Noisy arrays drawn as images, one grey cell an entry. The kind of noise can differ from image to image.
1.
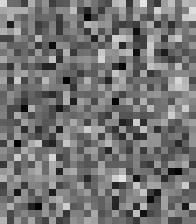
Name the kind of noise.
low rank plus noise
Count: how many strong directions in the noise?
five to eight
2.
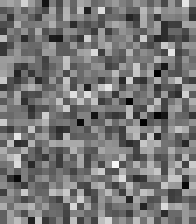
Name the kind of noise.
independent entries
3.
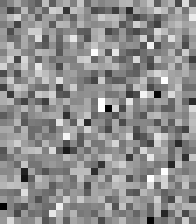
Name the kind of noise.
independent entries
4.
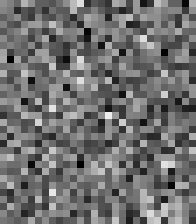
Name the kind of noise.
independent entries
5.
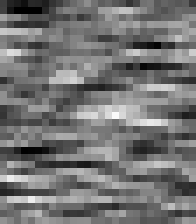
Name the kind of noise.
streaked along the rows
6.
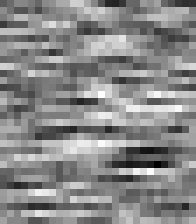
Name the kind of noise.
streaked along the rows
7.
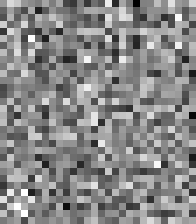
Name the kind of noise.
low rank plus noise
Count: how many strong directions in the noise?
five to eight
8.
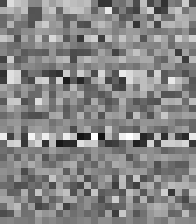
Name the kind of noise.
rows of uneven size
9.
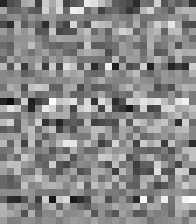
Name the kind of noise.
rows of uneven size
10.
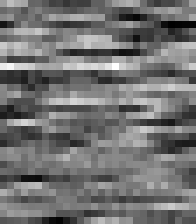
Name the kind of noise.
streaked along the rows
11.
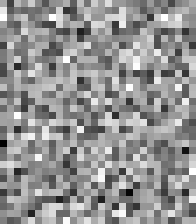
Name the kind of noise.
independent entries
